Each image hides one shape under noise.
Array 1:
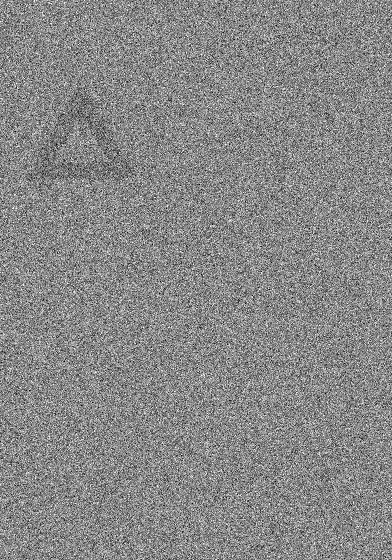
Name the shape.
triangle frame
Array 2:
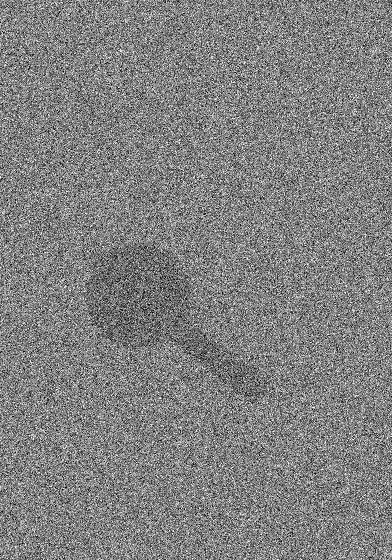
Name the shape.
lollipop
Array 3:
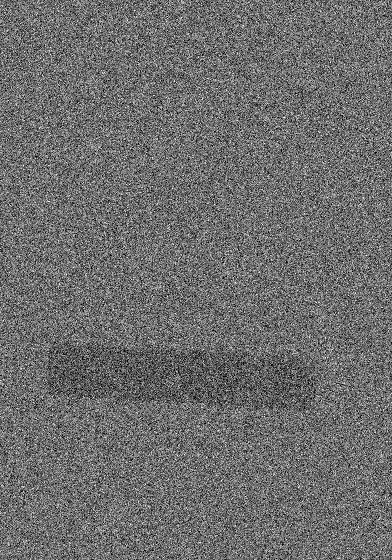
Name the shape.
bar
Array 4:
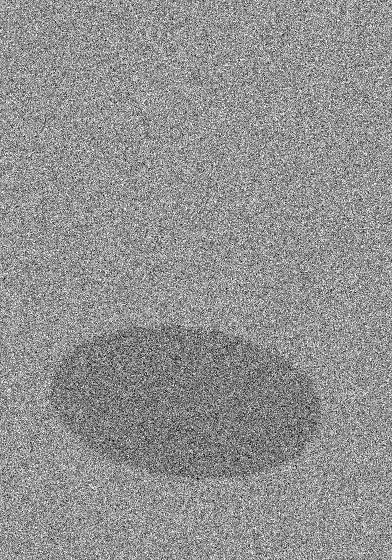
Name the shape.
ellipse
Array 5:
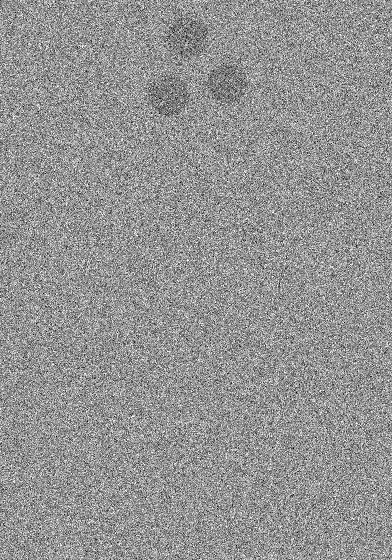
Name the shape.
three dots
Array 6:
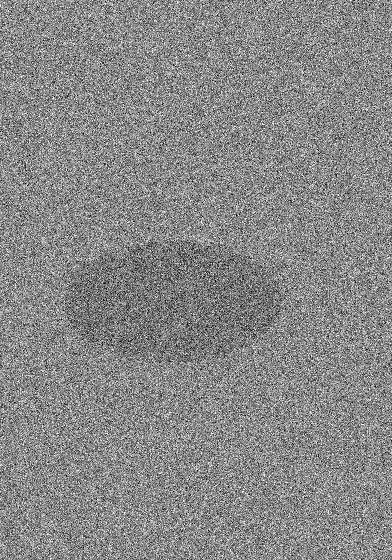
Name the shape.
ellipse
